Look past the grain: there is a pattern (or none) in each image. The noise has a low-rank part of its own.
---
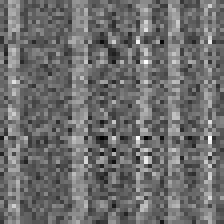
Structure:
bands of columns
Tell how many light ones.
5
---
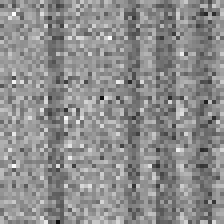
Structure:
bands of columns
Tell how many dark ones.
4
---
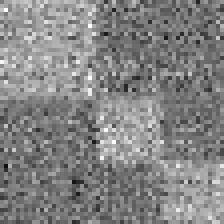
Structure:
blocks along the diagonal
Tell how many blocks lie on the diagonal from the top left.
3
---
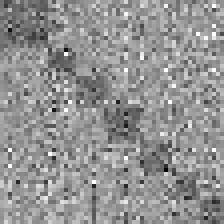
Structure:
blocks along the diagonal
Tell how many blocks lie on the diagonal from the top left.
7
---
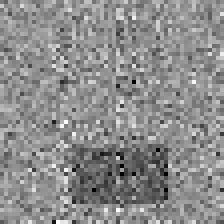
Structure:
one block
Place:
bottom middle
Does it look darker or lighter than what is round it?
darker
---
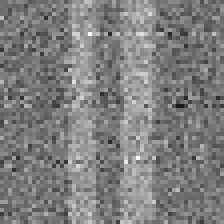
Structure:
bands of columns
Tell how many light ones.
2
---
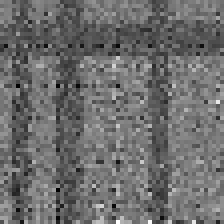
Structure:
bands of rows crossing bands of columns
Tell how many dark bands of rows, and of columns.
1 and 3
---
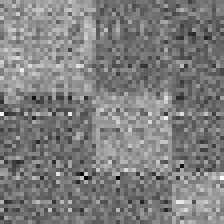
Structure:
blocks along the diagonal
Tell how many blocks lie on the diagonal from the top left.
3
